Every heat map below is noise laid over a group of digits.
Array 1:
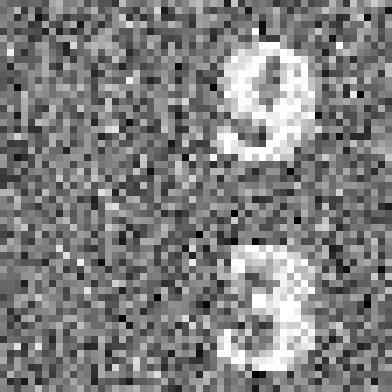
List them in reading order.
top right: 9; bottom right: 3
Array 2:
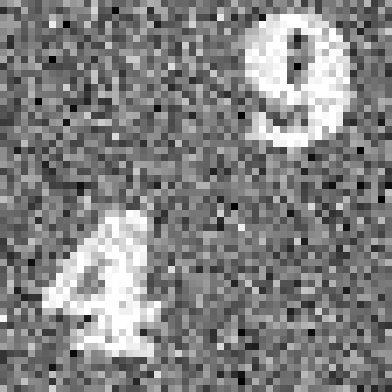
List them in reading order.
top right: 9; bottom left: 4
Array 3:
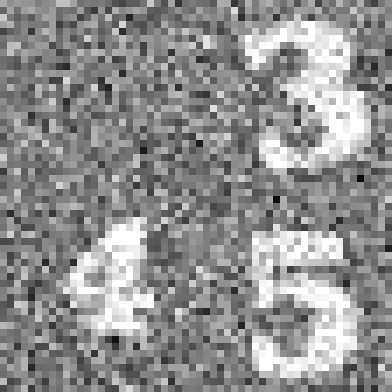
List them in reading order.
top right: 3; bottom left: 4; bottom right: 5
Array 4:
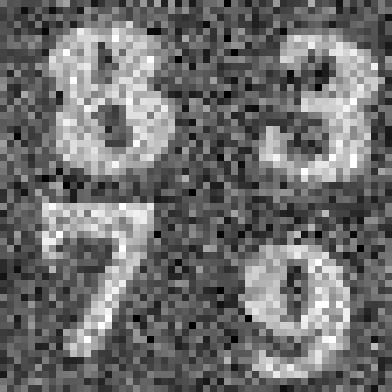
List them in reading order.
top left: 8; top right: 3; bottom left: 7; bottom right: 9
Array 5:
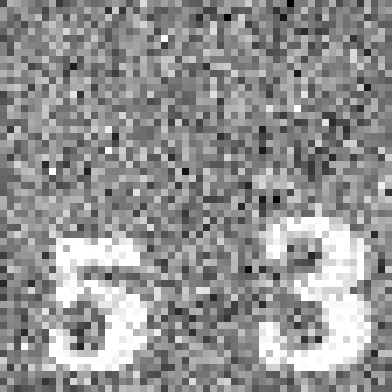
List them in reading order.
bottom left: 5; bottom right: 3
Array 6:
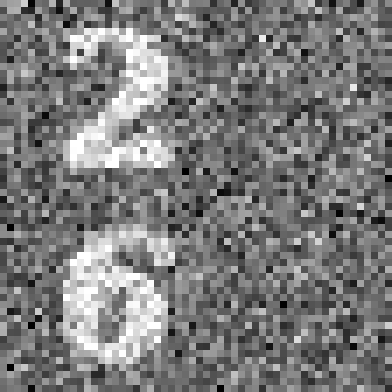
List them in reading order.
top left: 2; bottom left: 6
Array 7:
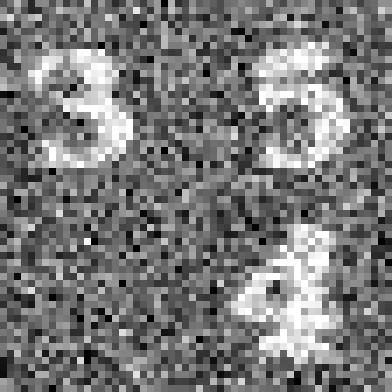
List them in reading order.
top left: 3; top right: 5; bottom right: 4
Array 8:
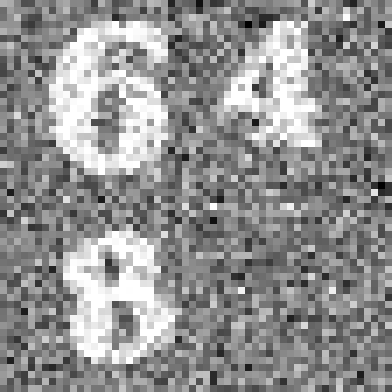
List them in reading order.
top left: 6; top right: 4; bottom left: 8
